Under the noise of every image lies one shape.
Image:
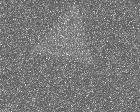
triangle
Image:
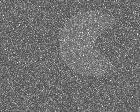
disc with a wedge cut out
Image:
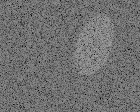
ellipse
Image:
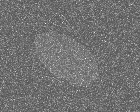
ellipse
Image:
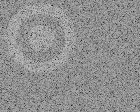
bullseye
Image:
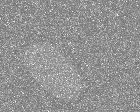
ellipse
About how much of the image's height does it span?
half
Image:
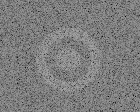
bullseye
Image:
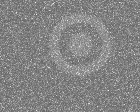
bullseye
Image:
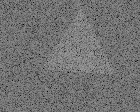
triangle
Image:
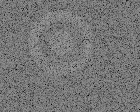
bullseye
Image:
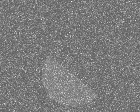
half disc
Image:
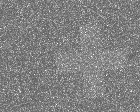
cross
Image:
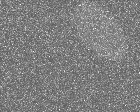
ellipse
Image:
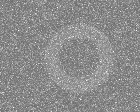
ring
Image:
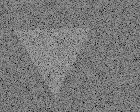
triangle
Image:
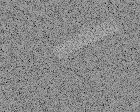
bar
